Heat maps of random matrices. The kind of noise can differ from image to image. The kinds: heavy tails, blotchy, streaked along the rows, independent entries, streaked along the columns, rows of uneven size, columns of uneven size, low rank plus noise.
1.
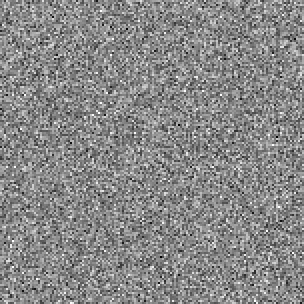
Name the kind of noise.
independent entries
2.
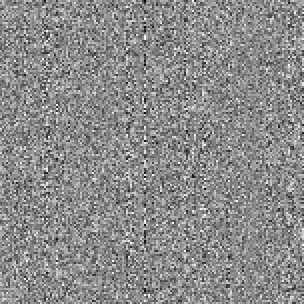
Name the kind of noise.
columns of uneven size
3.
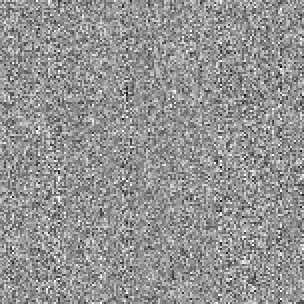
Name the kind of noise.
columns of uneven size
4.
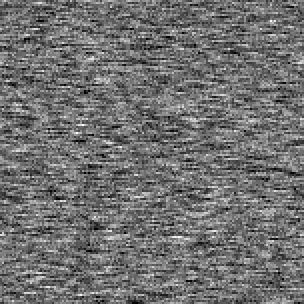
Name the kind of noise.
streaked along the rows
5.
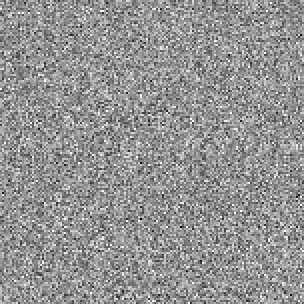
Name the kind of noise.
low rank plus noise
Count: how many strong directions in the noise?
five to eight
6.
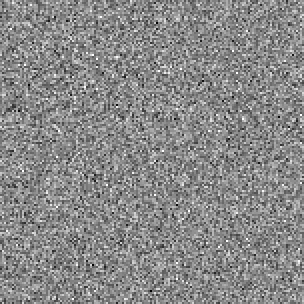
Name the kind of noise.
low rank plus noise
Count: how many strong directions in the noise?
one
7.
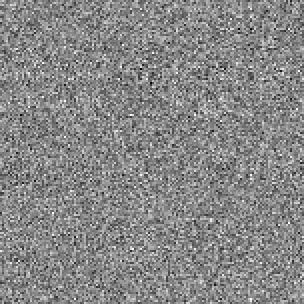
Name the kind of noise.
low rank plus noise
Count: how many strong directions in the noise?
one
